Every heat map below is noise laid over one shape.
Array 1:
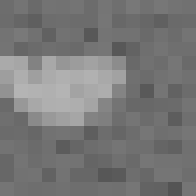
half disc
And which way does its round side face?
down
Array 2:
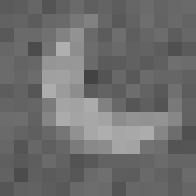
crescent
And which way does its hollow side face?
up and right
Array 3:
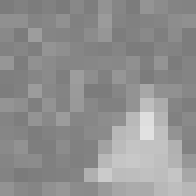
triangle
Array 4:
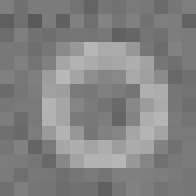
ring
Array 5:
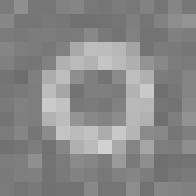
ring
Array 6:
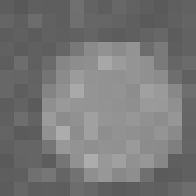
disc
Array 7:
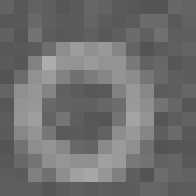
ring
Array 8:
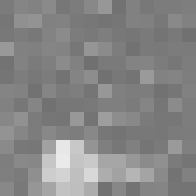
lollipop
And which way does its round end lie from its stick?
left
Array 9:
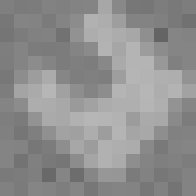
square with a notch
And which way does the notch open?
up and left
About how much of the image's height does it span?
nearly all
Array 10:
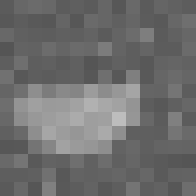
half disc
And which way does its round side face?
down
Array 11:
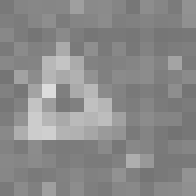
triangle frame
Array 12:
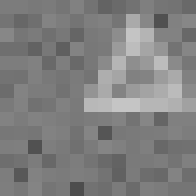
triangle frame
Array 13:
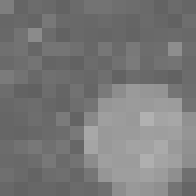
disc
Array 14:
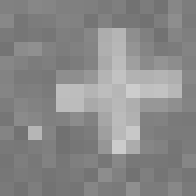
cross
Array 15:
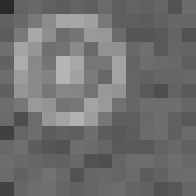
bullseye
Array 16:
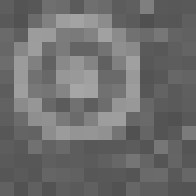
bullseye
